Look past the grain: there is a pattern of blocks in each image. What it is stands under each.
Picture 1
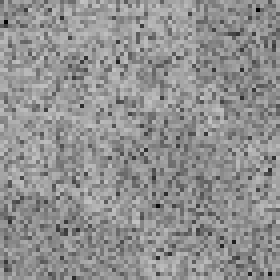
mirrored about the diagonal from the top left
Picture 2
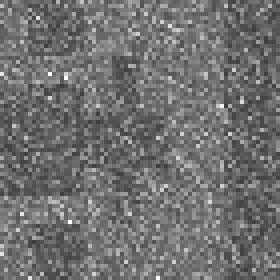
top and bottom mirror each other
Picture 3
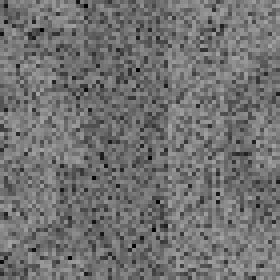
top and bottom mirror each other
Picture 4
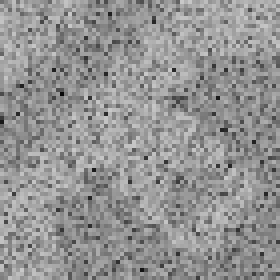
mirrored about the diagonal from the top left
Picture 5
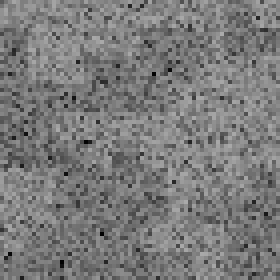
no symmetry
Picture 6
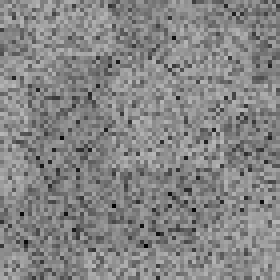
mirrored about the diagonal from the bottom left
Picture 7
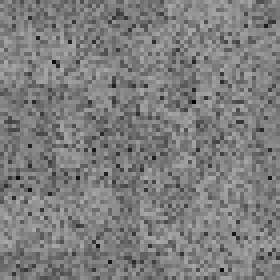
top and bottom mirror each other
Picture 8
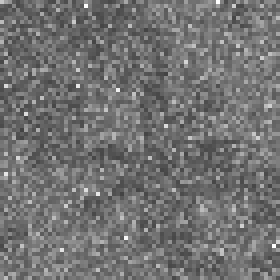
mirrored about the diagonal from the top left
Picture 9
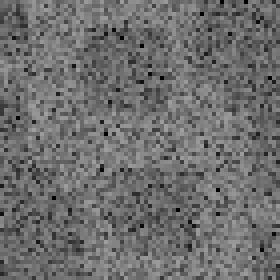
the same after a half turn
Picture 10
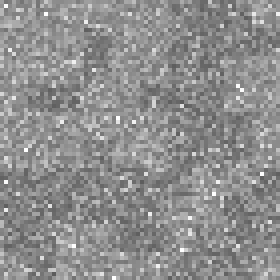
mirrored about the diagonal from the top left
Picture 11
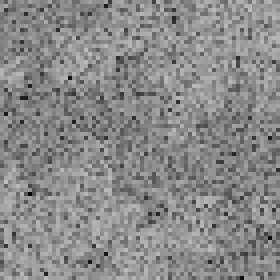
the same after a half turn
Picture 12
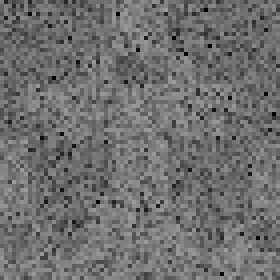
left and right mirror each other
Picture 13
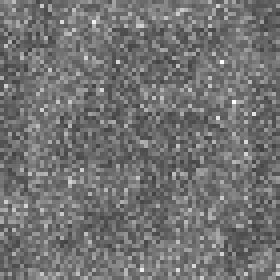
the same after a half turn
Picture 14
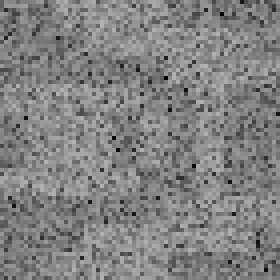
top and bottom mirror each other
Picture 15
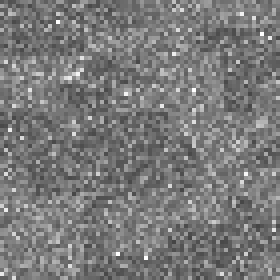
no symmetry
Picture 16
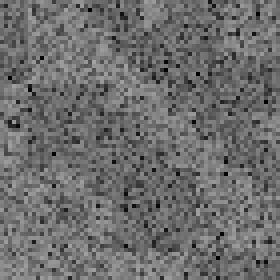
mirrored about the diagonal from the bottom left
